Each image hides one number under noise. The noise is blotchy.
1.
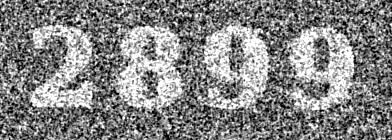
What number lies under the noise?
2899
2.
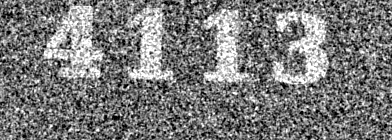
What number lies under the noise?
4113
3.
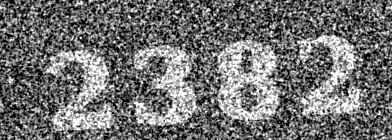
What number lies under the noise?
2382
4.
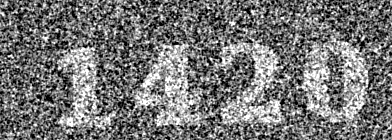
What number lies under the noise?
1420
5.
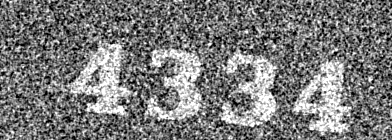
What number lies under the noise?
4334
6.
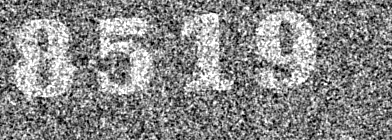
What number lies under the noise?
8519
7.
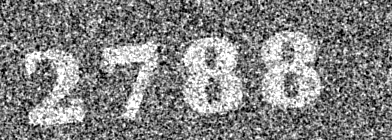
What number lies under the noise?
2788
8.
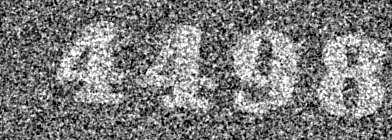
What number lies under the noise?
4498
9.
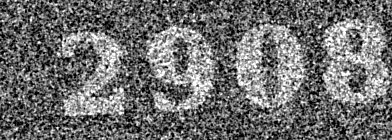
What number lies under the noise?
2908
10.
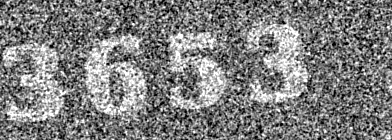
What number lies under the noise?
3653
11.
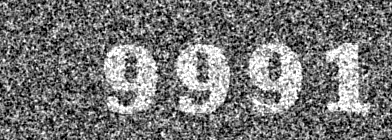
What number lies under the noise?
9991
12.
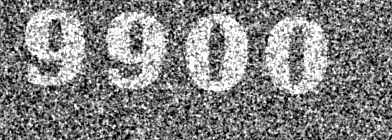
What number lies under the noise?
9900
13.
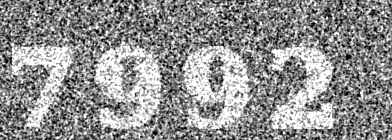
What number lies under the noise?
7992
